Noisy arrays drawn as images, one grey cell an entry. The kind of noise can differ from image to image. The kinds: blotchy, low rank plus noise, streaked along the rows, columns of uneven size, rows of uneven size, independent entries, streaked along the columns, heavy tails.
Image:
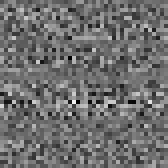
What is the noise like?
rows of uneven size
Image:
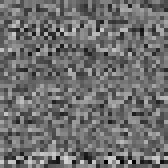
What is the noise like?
rows of uneven size
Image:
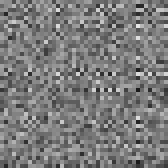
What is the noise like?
low rank plus noise
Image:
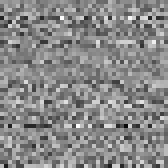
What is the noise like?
rows of uneven size
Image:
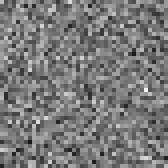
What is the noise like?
independent entries
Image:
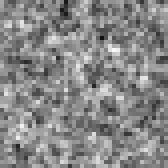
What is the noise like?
blotchy
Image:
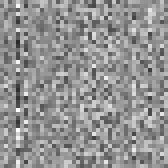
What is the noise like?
columns of uneven size
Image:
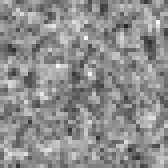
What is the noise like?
blotchy
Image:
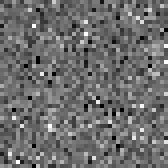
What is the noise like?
heavy tails
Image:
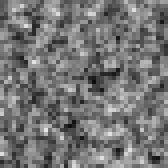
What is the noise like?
blotchy
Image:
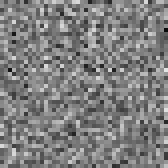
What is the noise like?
low rank plus noise
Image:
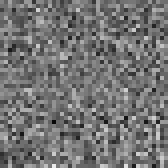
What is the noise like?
low rank plus noise
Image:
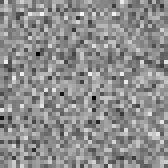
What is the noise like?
independent entries
